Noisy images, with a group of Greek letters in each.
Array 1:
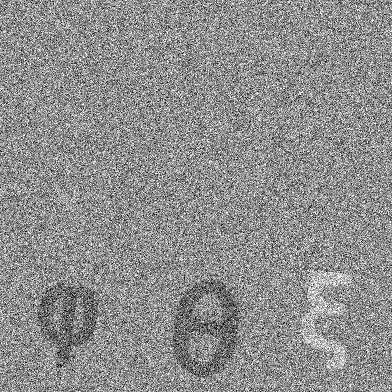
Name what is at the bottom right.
xi
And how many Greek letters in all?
3
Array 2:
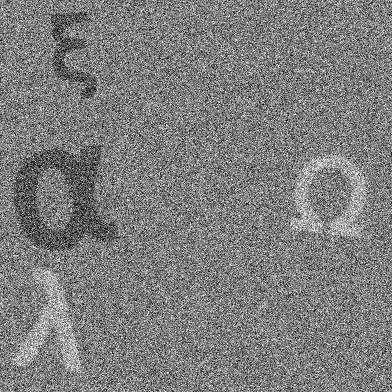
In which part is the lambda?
bottom left
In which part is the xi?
top left
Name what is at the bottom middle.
nothing
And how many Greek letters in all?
4
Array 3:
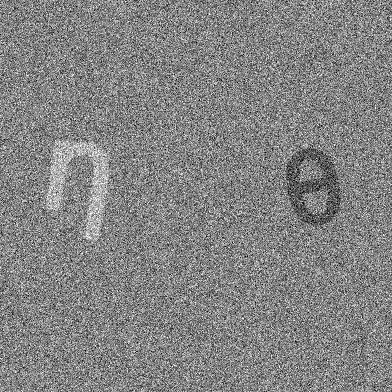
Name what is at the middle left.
eta
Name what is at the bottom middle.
nothing
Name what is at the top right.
nothing
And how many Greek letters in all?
2
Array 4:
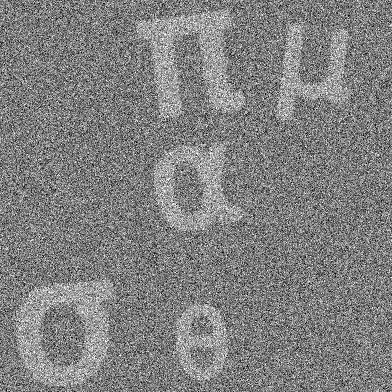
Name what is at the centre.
alpha
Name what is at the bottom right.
nothing
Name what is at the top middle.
pi
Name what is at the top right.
mu
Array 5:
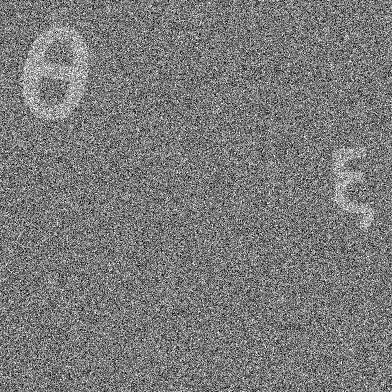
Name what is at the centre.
nothing
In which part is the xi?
middle right
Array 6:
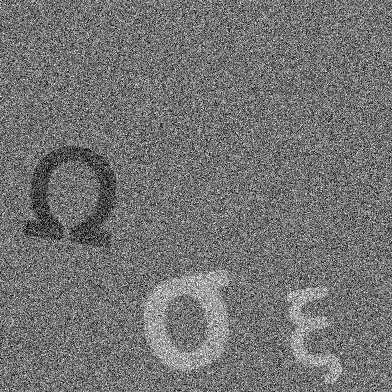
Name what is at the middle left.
omega
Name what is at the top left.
nothing
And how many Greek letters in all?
3
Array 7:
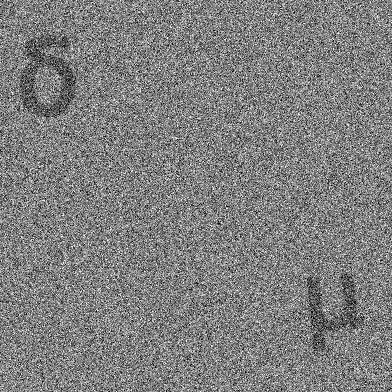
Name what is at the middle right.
nothing
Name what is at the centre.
nothing
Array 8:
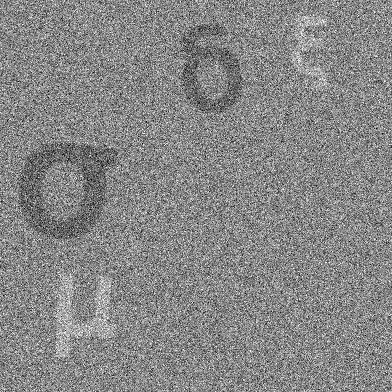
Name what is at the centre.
nothing
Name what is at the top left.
nothing
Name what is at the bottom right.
nothing
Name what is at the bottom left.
mu
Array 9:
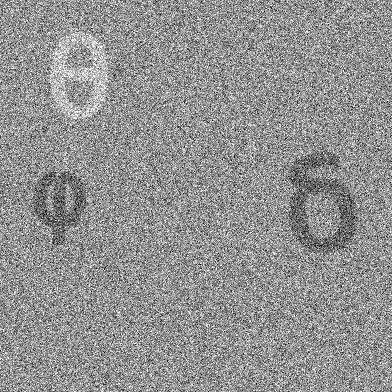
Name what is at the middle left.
phi
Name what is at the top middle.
nothing
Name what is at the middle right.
delta
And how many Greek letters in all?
3
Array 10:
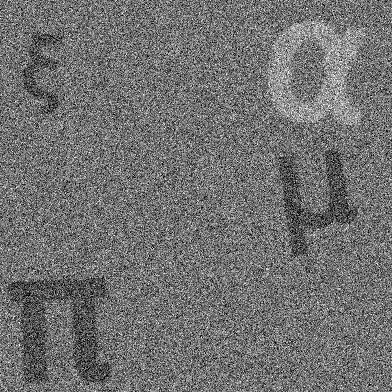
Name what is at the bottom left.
pi
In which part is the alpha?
top right
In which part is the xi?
top left
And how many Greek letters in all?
4
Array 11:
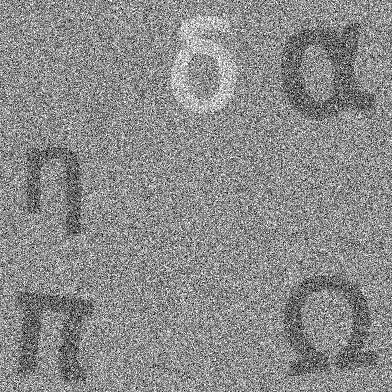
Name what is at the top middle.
delta
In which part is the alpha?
top right
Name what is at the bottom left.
pi
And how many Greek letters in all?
5
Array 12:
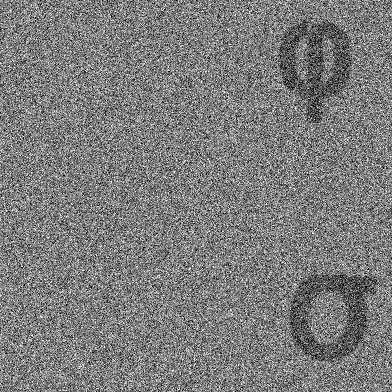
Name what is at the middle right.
nothing
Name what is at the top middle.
nothing
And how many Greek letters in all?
2
